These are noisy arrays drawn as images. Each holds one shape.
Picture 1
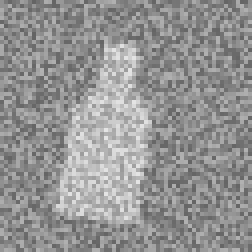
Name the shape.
bottle
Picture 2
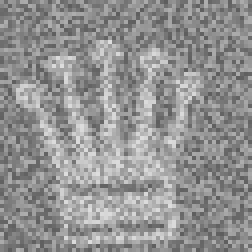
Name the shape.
chess queen
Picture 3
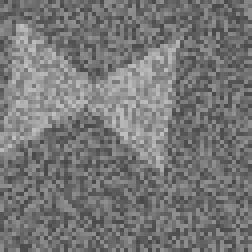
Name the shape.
bow tie
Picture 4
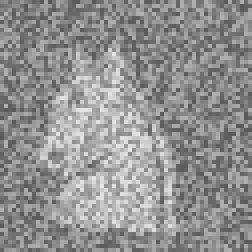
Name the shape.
chess knight
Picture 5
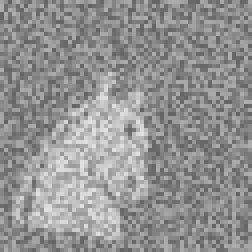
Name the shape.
chess knight
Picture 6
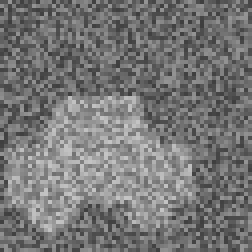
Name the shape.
car
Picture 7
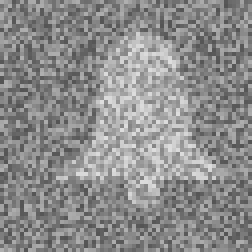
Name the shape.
bell
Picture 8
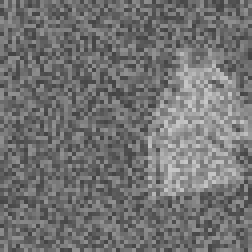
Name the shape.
chess knight
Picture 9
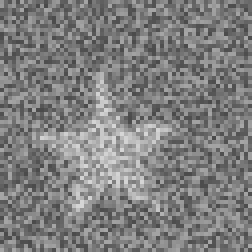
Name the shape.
star
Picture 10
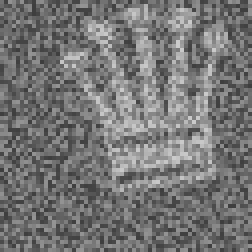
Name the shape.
chess queen
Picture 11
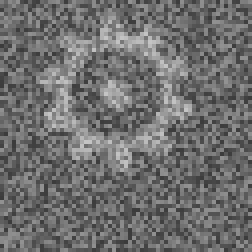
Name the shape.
gear
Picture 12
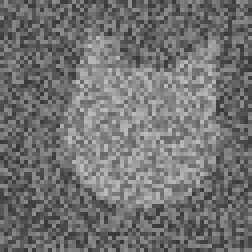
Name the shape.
cat's head
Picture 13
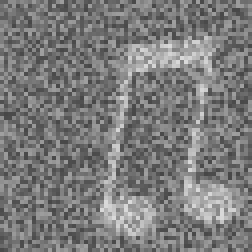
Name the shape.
pair of musical notes
